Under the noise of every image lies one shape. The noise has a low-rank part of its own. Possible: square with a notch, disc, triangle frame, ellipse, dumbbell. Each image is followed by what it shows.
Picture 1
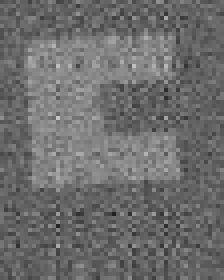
square with a notch
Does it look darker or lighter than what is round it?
lighter
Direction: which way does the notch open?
right
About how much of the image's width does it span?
two thirds
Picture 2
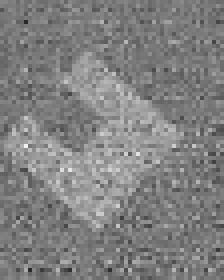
square with a notch
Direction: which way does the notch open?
up and left
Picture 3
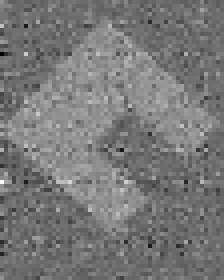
square with a notch
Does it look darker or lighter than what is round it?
lighter
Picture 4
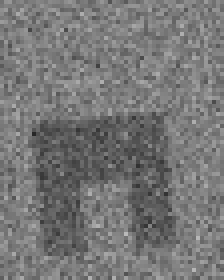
square with a notch
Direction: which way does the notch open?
down
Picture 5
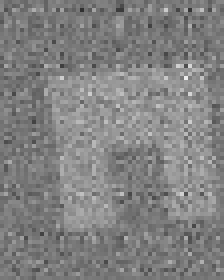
square with a notch
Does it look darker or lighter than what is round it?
lighter
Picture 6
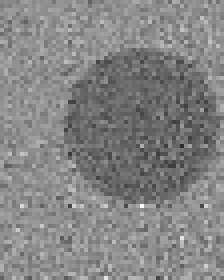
disc
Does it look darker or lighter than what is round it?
darker
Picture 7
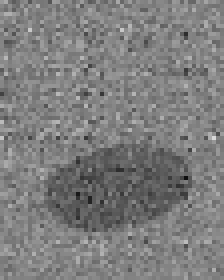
ellipse
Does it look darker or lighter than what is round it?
darker
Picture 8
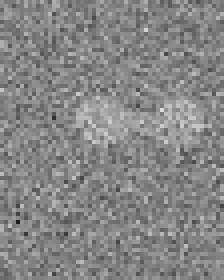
dumbbell
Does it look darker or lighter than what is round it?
lighter
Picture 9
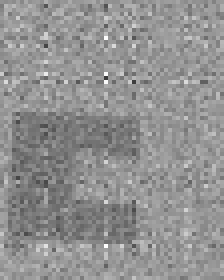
square with a notch
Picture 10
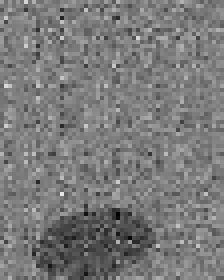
ellipse
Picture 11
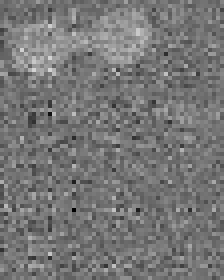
dumbbell
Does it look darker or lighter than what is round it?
lighter
